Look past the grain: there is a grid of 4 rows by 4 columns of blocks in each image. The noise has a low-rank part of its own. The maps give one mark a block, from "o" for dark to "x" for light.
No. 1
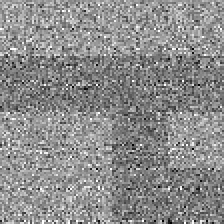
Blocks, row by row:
xxxx
oooo
xxox
xxoo
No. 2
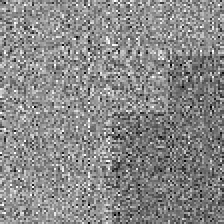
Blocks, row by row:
xxxx
xxxo
xxoo
xxoo
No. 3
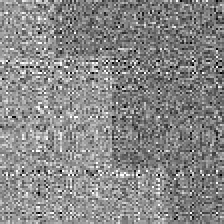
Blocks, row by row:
xooo
xxoo
xxoo
xxxo
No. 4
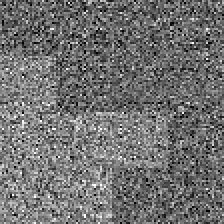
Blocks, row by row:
oooo
xooo
xxxo
xxoo
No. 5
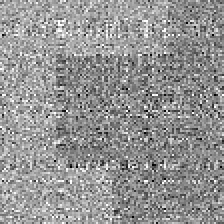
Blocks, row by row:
xxxo
xooo
xooo
xxoo
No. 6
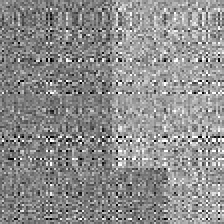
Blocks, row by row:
ooxx
ooxx
ooxx
ooox
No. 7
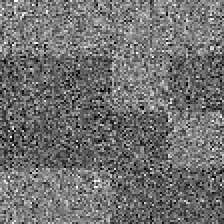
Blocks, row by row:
xxxx
ooxo
ooox
xxoo
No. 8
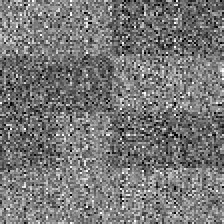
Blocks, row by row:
xxoo
ooxx
oxoo
xxxx
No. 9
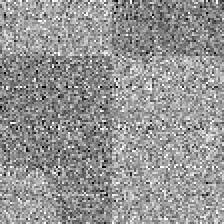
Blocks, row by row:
xxoo
ooxx
ooxx
xoxx
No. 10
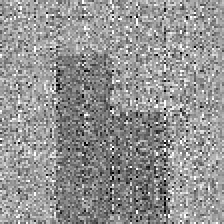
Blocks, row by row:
xxxx
xoxx
xoox
xoox
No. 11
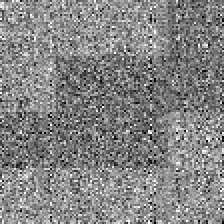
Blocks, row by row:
xxxo
xooo
ooox
xxxx
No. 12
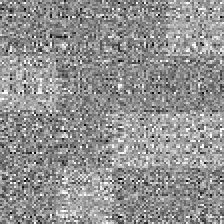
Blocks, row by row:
ooox
xooo
ooxx
oxoo
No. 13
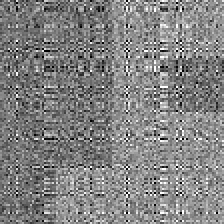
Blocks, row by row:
ooxx
ooxo
ooxx
oxxx
